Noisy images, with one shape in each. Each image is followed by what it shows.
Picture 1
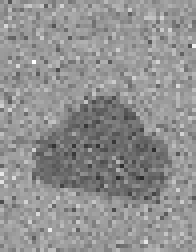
cloud
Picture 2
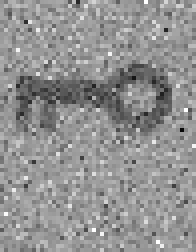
key
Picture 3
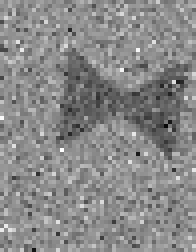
bow tie
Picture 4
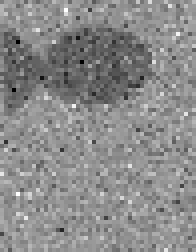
fish
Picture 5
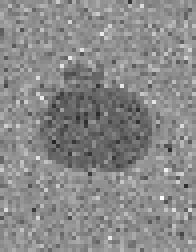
apple
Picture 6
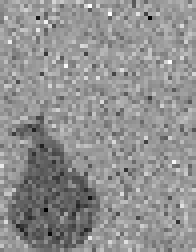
pear
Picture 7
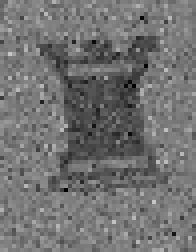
chess rook
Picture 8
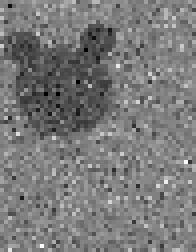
bear's head
